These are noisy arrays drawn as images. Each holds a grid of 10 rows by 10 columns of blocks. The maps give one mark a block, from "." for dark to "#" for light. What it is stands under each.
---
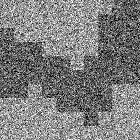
########..
#######...
.######...
...####...
.....#....
..........
..#.....##
####....##
######.###
##########
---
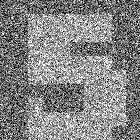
..........
..######..
..######..
..###.....
..######..
..#######.
......###.
..#...###.
..#######.
..######..
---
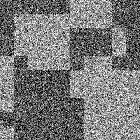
.....###..
.#######..
.####...#.
.####...#.
#.###.##..
#....#####
#....#####
#.....####
......####
#.....####
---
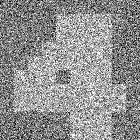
..........
....####..
....####..
...#####..
..######..
.###.###..
.########.
.########.
.....###..
.....###..
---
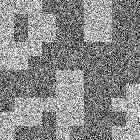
###...##..
#.##..##..
#.##..##..
###.......
##........
....##....
....##...#
.#####..##
###.##...#
#...#...##
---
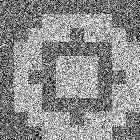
..........
...#####..
..###.###.
.##.....##
.##.###.##
.#..###..#
.##.###.##
.##.....##
..###.###.
...#####..
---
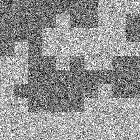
.......###
....#..##.
...######.
.#.#######
##..#.##..
##........
#......#..
##....####
##########
##########
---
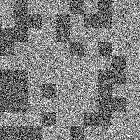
#.###.#.##
#..#.#..##
..##.#####
.####.#.##
########.#
..#####..#
..#.###.##
..#####..#
###.##..##
...##.####
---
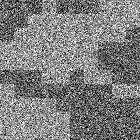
...#...###
..########
.########.
#######...
#######...
...##.##..
#.......##
####......
#####.....
#####.....
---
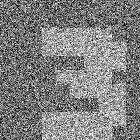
..........
..........
...#####..
...######.
......###.
....####..
.....####.
.......##.
...######.
...#####..
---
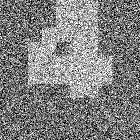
....###...
....###...
...####...
..##.##...
..######..
..######..
.....##...
..........
..........
..........
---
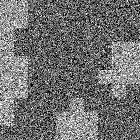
##........
##........
#.........
#.......##
##......##
##.....###
##......#.
#....#....
#...###...
....###...
